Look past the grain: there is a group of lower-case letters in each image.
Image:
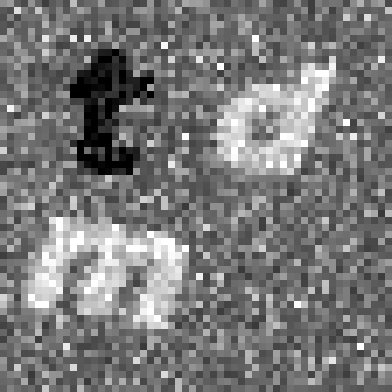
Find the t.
top left
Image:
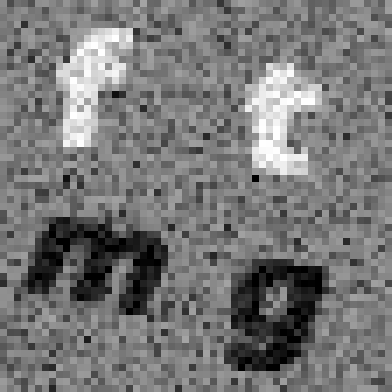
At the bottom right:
g
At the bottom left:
m
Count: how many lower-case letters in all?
4
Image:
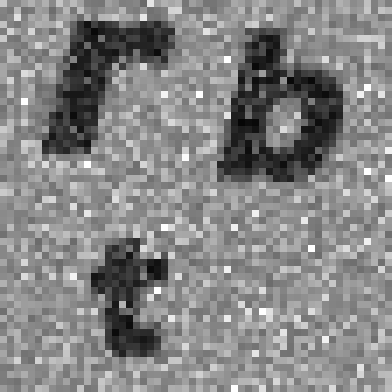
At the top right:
b
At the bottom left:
t
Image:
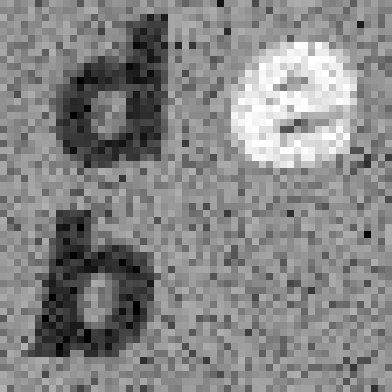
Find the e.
top right
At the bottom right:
nothing
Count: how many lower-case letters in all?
3
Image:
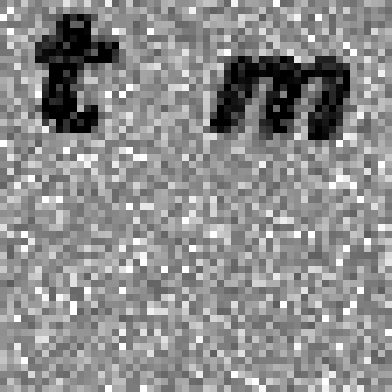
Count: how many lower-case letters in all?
2
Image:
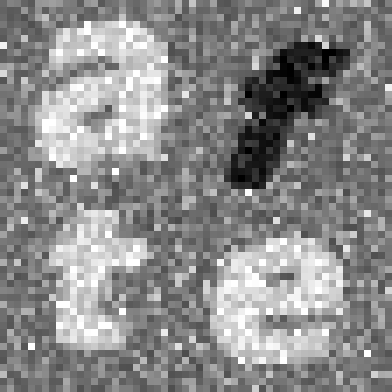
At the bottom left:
t
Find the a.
top left
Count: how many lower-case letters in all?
4
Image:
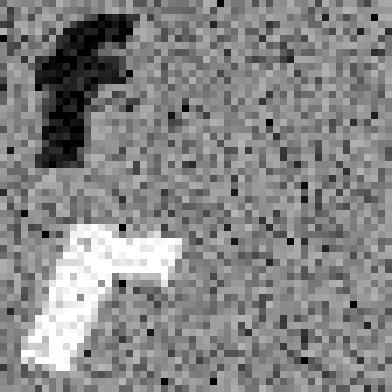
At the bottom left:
r
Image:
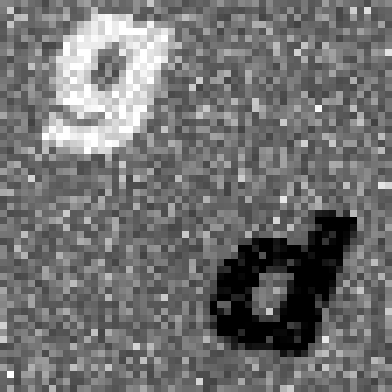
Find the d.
bottom right
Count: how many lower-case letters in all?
2
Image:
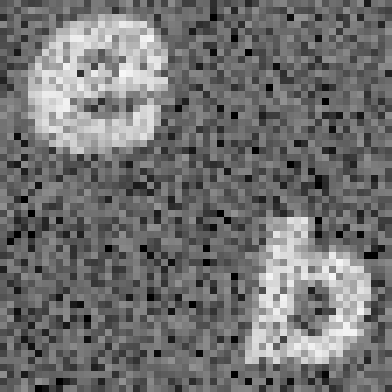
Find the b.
bottom right
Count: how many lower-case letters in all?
2
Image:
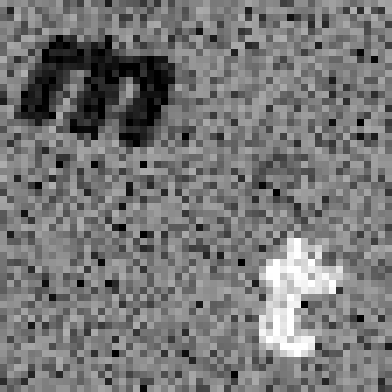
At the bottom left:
nothing
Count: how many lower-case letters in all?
2
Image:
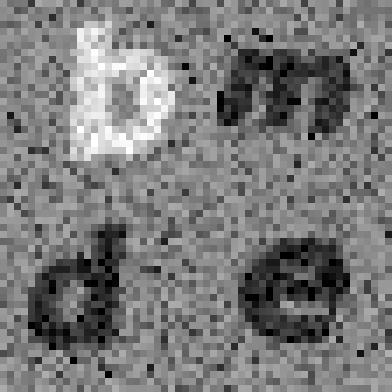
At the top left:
b
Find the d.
bottom left
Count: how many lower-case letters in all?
4
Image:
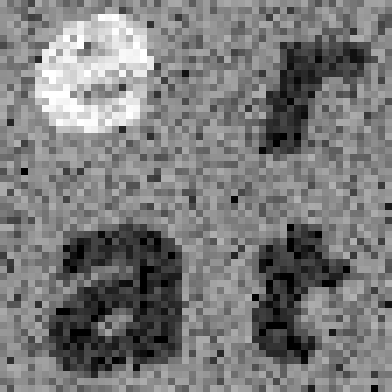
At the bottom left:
a
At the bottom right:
t
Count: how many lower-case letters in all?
4
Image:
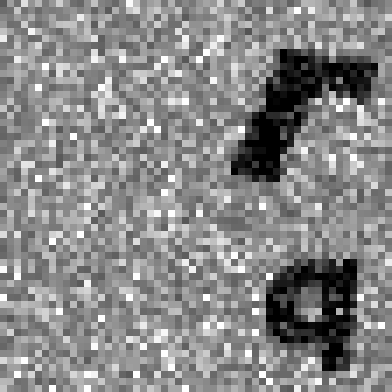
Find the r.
top right
